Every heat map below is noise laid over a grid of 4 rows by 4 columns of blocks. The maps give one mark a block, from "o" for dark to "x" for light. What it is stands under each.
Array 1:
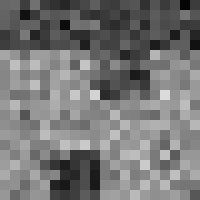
o o o o
x x o x
x x x x
x o x x
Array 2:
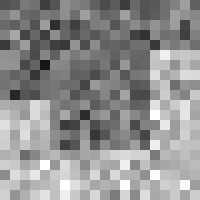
o o o o
o o o x
x o o x
x x x x
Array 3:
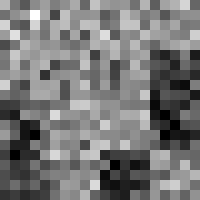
x x x x
x x x o
o x x o
o x o x
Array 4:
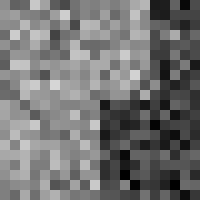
x x x o
x x x o
x x o o
x x o o
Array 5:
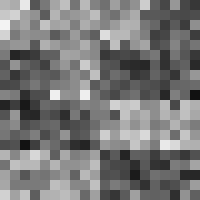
x x x o
o x o o
o o x x
x x o o
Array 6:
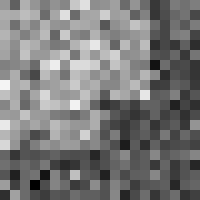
x x x o
x x x o
x x o o
o o o o
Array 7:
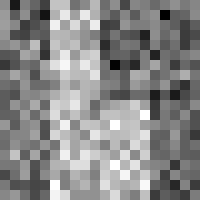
o x o o
o x o o
o x x o
o x x o
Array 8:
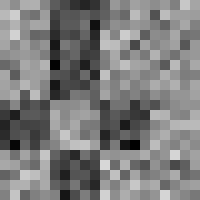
x o x x
x o x x
o x o x
x o x x
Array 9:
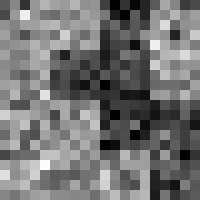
x x o x
x o o x
x x o o
x x x o
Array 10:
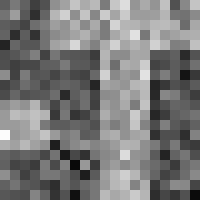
o x x x
o o x o
x o x o
o o x o
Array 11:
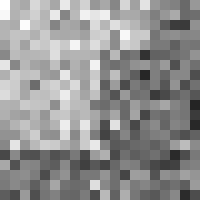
x x x o
x x o o
x x o o
o o o o
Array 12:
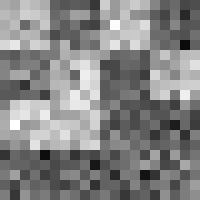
x o x o
o x o x
x x o o
o o o o
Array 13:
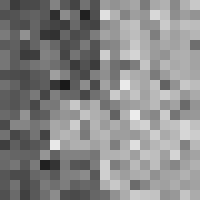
o o x x
o o x x
o x x x
o o x x
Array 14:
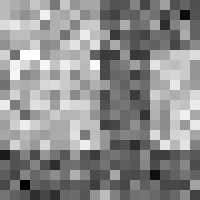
x x o o
x x o x
x x o x
o o o o
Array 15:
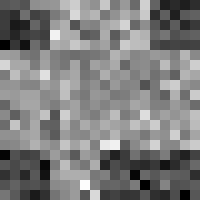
o x x o
x x x x
x x x x
o x o o
